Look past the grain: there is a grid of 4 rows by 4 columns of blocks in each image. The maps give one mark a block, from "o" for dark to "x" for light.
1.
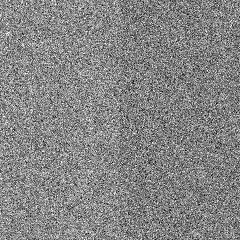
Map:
xxoo
xxoo
xxoo
xxoo
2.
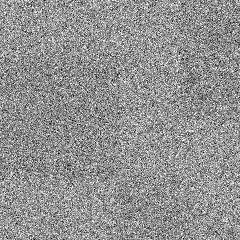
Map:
xxxo
ooxo
ooxx
xxox
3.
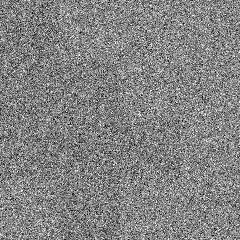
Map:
oxxx
ooxx
ooox
xoxx
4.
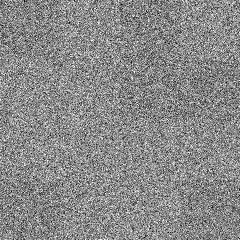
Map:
oxox
xxoo
xxxx
oxxo
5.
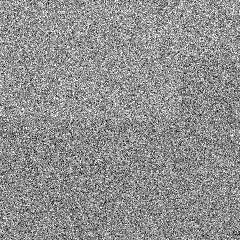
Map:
xxxx
xxxo
oooo
oooo
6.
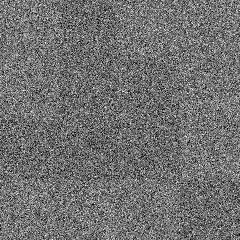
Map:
xoxx
xoox
ooox
xxxo
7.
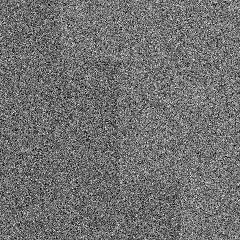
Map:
oxxx
ooxx
ooxx
ooox
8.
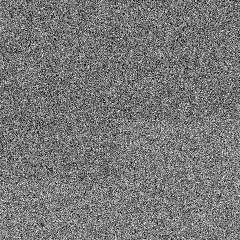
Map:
oooo
oooo
ooxx
xxxx
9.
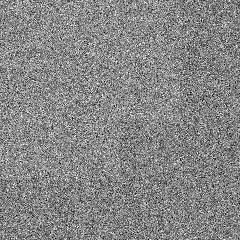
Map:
xxxo
xxxo
xxoo
oooo
